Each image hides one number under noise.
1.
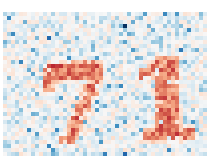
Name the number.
71
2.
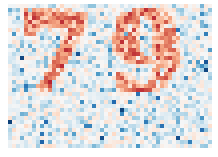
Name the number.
79
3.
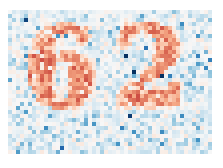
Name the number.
62
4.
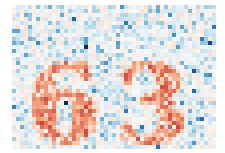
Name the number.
63
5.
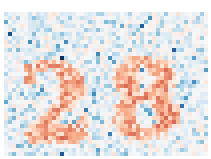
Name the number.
28
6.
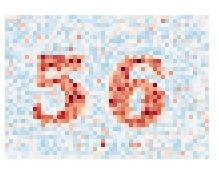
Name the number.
56
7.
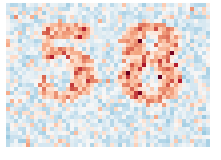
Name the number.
58
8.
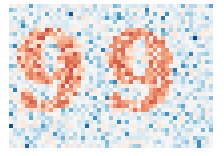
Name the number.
99
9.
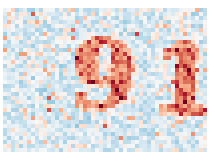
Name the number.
91
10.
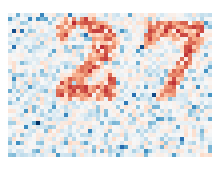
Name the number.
27
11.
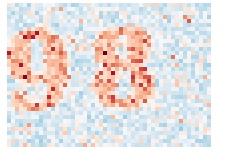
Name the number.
98
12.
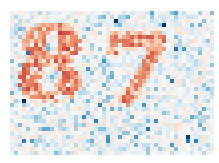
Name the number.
87
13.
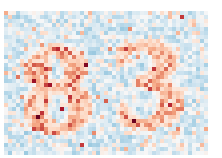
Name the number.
83
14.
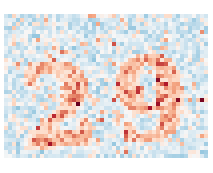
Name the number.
29
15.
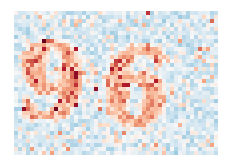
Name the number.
96
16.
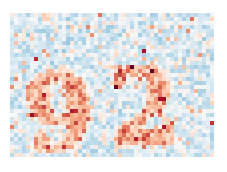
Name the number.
92
